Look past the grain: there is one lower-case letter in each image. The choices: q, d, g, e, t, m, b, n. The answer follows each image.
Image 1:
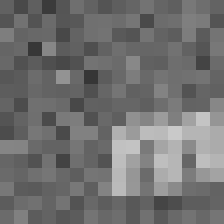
m
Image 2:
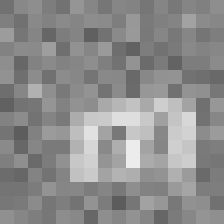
m
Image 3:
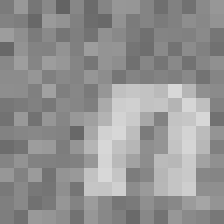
n
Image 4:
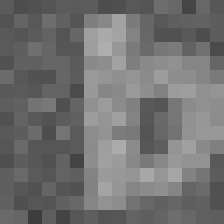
b
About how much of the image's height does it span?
nearly all
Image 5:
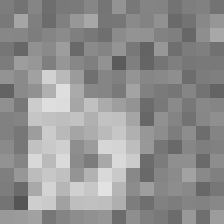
b
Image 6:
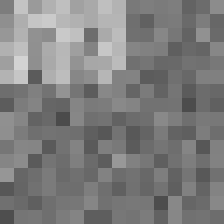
m
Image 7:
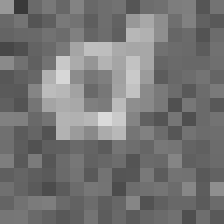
d
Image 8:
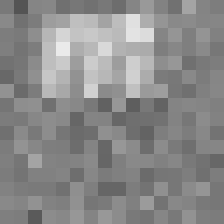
m
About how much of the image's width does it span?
half
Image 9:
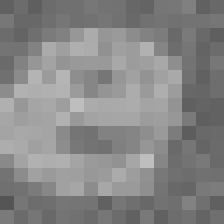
e
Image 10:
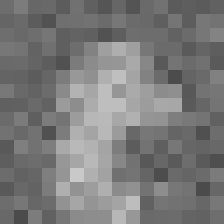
t
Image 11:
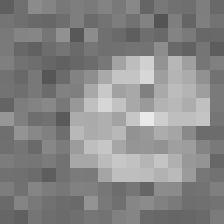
e
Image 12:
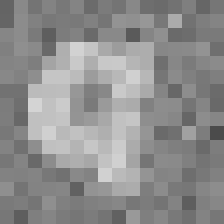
q
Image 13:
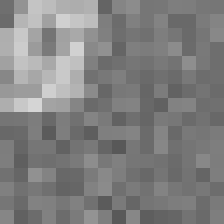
g
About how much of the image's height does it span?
half
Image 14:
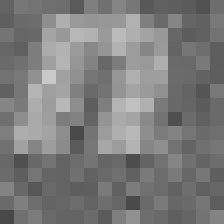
n
